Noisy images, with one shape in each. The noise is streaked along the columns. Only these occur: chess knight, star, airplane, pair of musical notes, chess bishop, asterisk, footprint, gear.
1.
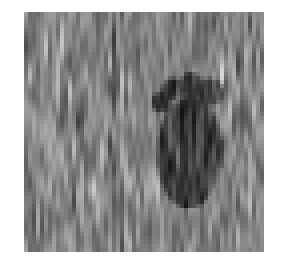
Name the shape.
footprint
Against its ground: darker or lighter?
darker
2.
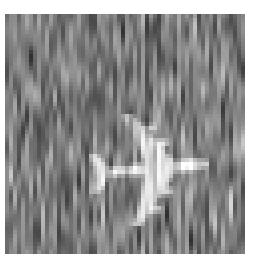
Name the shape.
airplane
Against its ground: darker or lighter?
lighter
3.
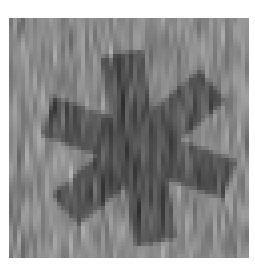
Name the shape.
asterisk
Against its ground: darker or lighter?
darker
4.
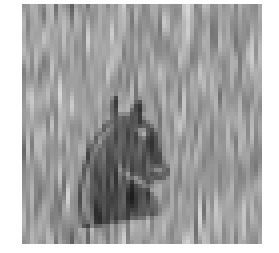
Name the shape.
chess knight
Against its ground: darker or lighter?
darker
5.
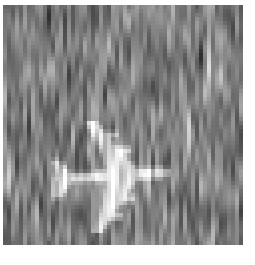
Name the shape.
airplane
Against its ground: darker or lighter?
lighter
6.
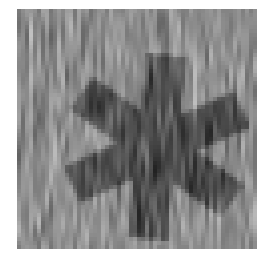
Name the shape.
asterisk
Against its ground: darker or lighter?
darker
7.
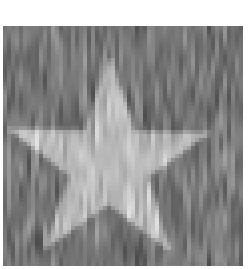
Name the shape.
star
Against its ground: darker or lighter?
lighter
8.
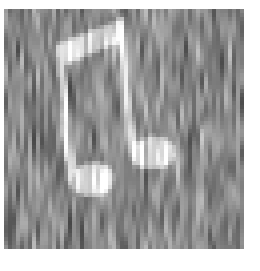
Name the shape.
pair of musical notes
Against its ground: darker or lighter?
lighter
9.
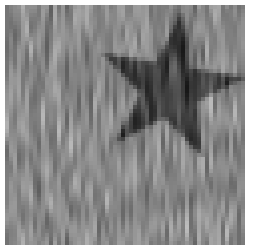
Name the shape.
star
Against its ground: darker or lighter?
darker
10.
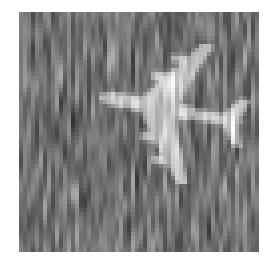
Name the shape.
airplane
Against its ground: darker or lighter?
lighter
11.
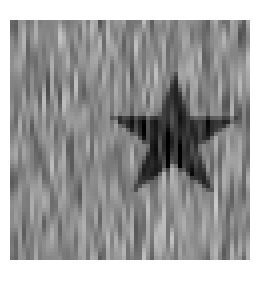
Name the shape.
star
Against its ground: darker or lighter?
darker
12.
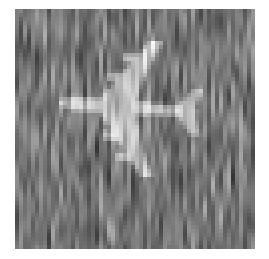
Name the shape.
airplane
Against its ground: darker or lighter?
lighter
